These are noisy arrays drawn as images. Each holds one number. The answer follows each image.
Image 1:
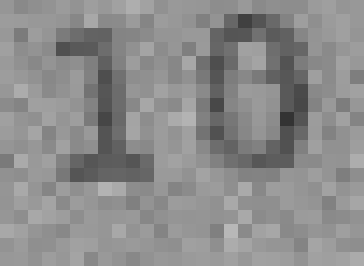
10
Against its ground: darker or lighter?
darker
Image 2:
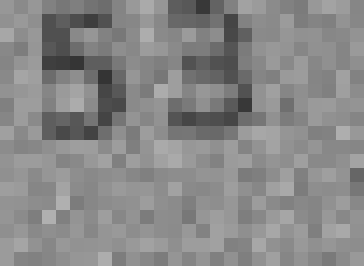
53
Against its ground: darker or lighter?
darker
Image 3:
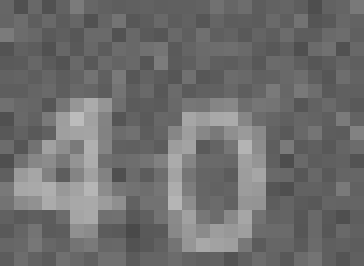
40
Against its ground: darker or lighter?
lighter
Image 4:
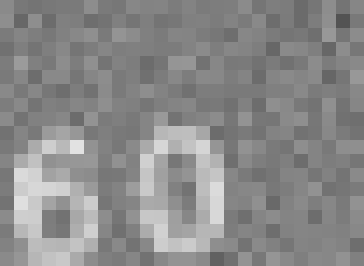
60
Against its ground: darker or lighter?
lighter
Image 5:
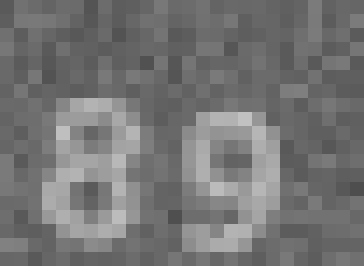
89
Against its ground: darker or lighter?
lighter
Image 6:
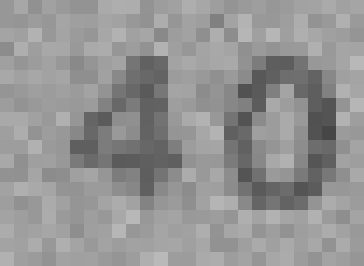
40
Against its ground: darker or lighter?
darker
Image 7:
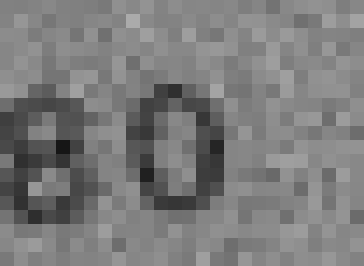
80
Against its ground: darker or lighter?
darker
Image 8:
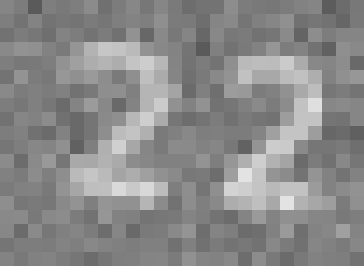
22
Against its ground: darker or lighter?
lighter
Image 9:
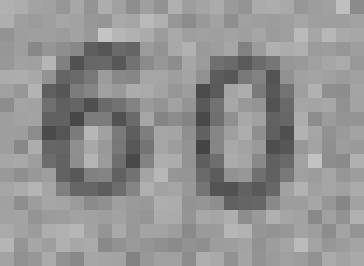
60
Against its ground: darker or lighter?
darker
